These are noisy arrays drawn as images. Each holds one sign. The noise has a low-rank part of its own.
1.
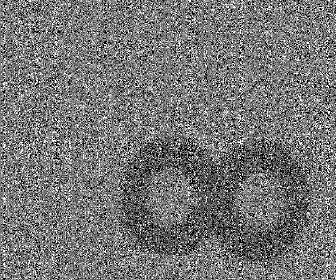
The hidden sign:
infinity sign
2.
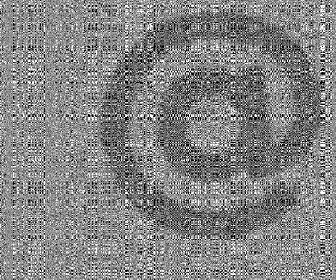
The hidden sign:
at sign
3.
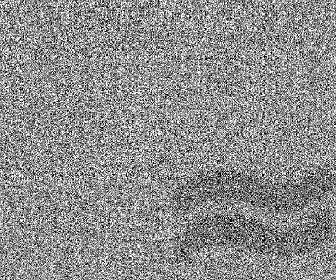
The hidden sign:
approximately sign
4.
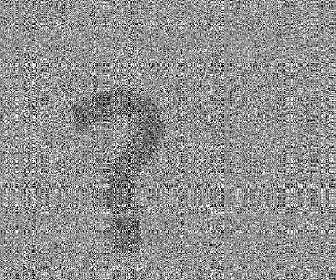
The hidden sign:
question mark
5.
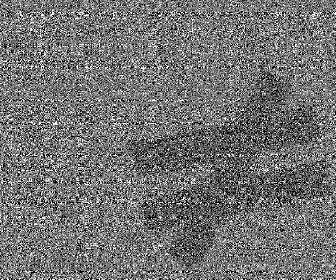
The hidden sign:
not-equal sign
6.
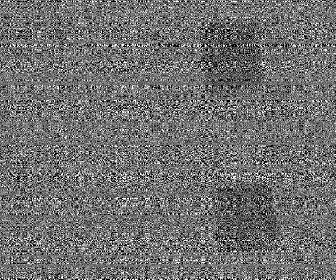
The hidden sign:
colon
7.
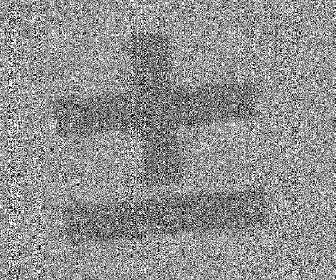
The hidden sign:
plus-minus sign
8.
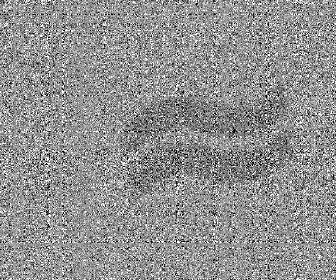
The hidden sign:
approximately sign
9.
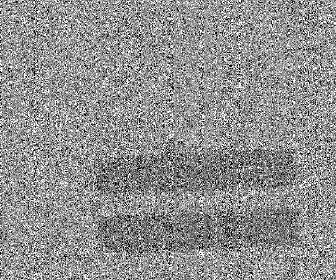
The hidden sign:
equals sign
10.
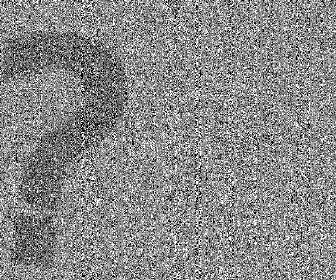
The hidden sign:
question mark
